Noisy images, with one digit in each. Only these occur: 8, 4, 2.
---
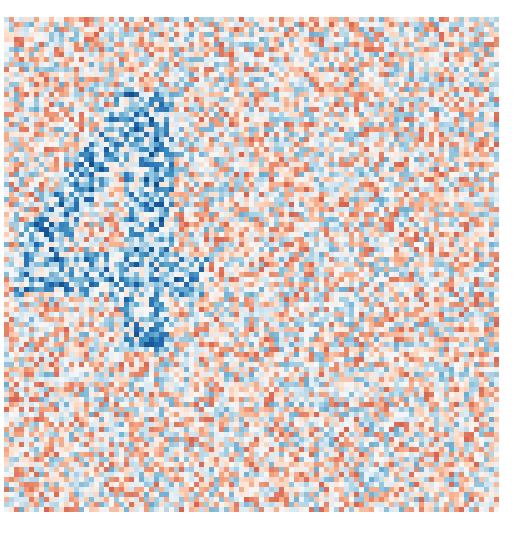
4
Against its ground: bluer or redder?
bluer
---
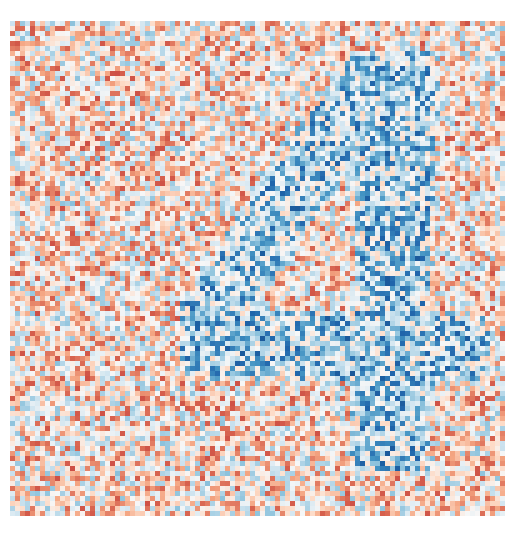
4
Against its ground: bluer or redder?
bluer
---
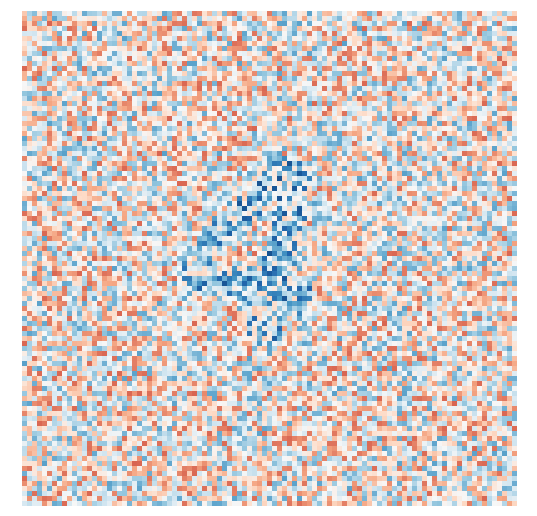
4
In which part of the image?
centre
